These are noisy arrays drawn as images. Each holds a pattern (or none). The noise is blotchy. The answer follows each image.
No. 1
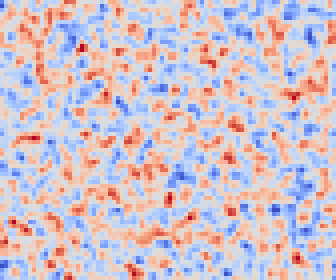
only noise
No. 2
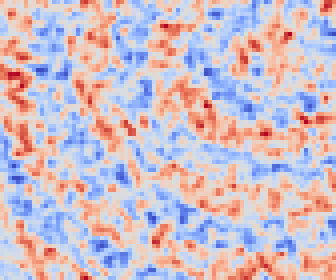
rings round one point
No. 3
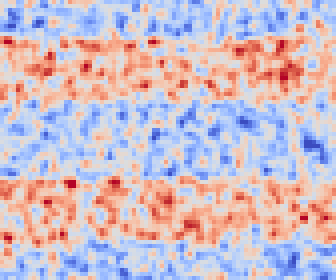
horizontal stripes
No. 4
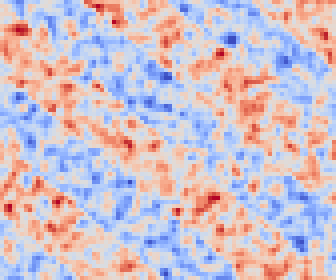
diagonal stripes
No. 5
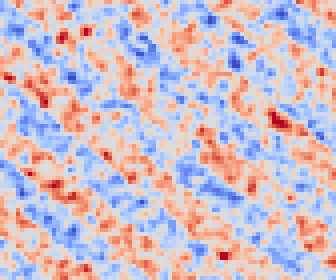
diagonal stripes
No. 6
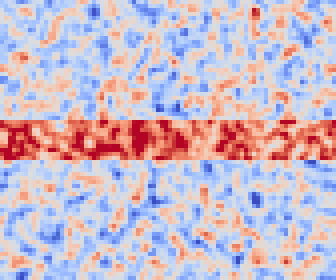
one horizontal stripe
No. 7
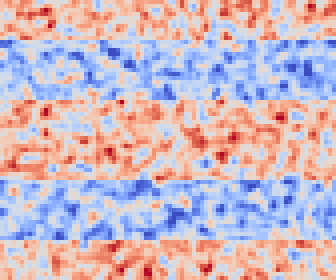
horizontal stripes
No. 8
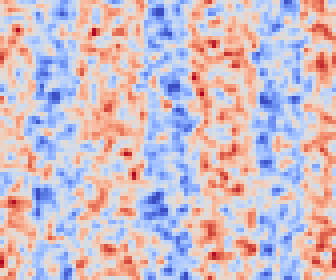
vertical stripes
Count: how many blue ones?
3
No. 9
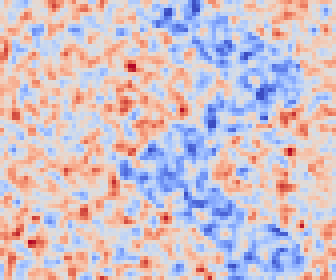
a wavy band
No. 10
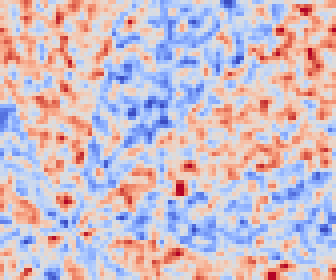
spokes from one point
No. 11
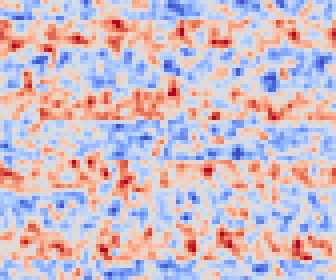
horizontal stripes
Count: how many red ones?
4
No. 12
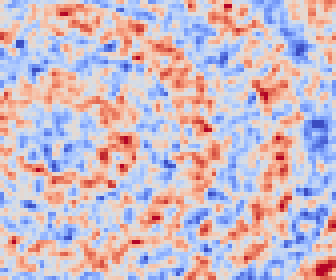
rings round one point
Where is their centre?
middle left
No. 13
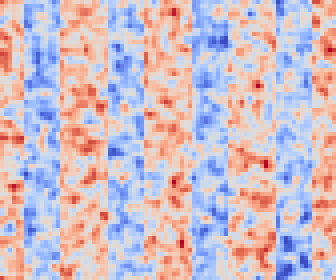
vertical stripes
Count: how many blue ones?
4
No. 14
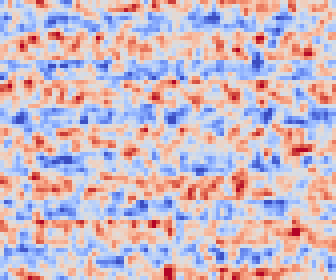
horizontal stripes
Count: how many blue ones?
6
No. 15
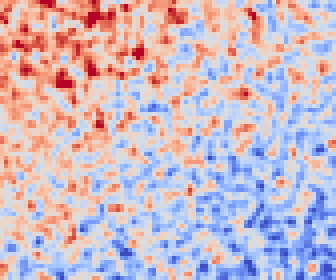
a smooth slope
